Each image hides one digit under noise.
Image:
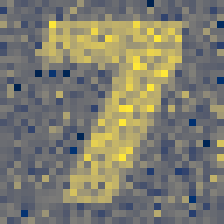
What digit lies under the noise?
7
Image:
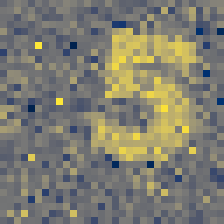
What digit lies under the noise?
5
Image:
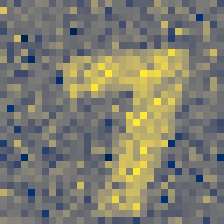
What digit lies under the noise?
7
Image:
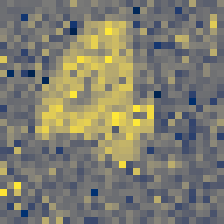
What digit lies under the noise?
4
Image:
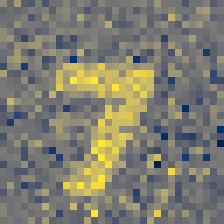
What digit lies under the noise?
7
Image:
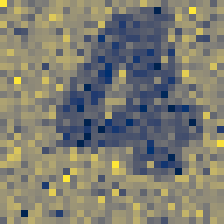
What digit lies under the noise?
4
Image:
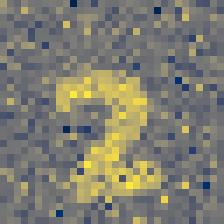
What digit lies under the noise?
2
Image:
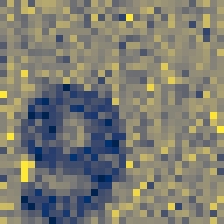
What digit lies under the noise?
9
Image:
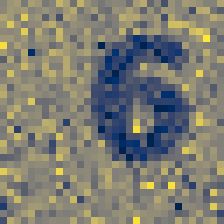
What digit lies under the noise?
6
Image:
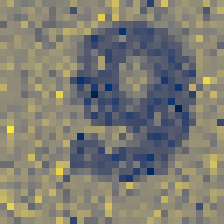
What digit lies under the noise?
9
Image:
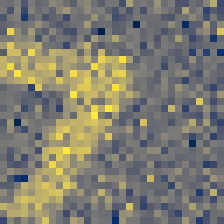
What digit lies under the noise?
7
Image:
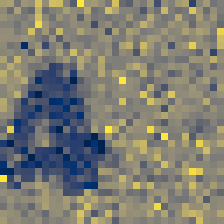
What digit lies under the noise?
4
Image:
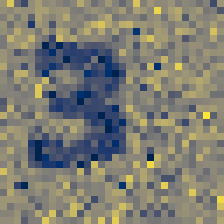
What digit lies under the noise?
3
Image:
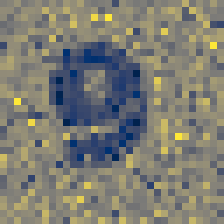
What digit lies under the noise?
9
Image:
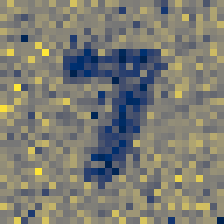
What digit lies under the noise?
7
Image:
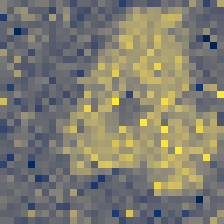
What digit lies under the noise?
4
